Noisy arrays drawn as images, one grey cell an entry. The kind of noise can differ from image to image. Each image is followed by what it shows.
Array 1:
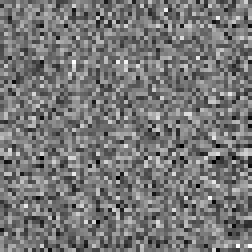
low rank plus noise
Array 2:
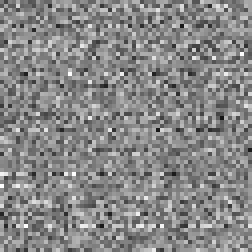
rows of uneven size
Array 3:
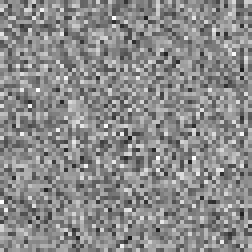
low rank plus noise
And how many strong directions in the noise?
three or four
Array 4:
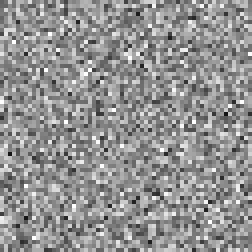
independent entries
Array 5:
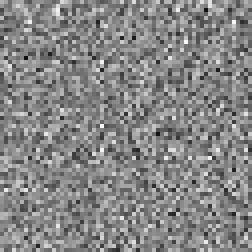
low rank plus noise
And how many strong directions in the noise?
three or four
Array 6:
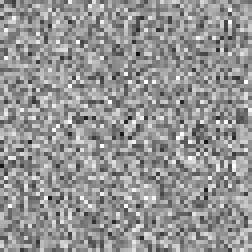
low rank plus noise
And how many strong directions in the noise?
three or four
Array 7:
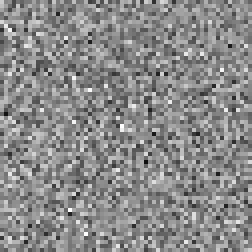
independent entries
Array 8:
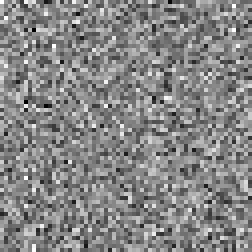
low rank plus noise
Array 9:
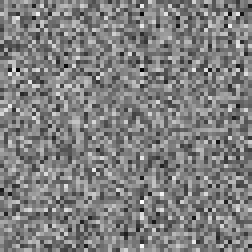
low rank plus noise
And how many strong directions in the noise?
one
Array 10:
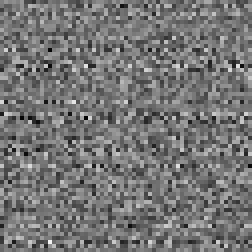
rows of uneven size
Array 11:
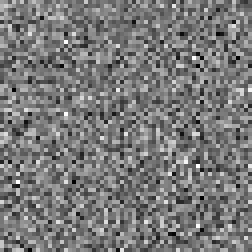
low rank plus noise
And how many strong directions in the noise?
one
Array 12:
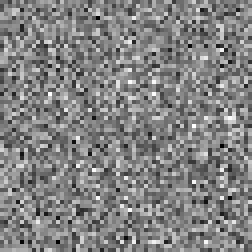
low rank plus noise
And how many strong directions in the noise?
five to eight
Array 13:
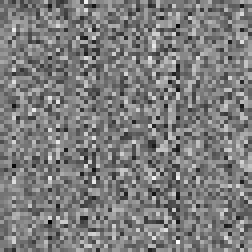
columns of uneven size
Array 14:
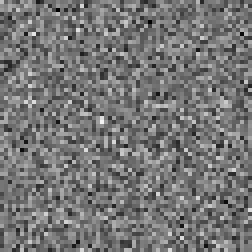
independent entries
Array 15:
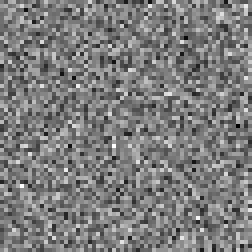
independent entries
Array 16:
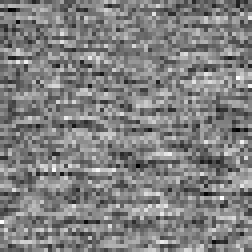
streaked along the rows
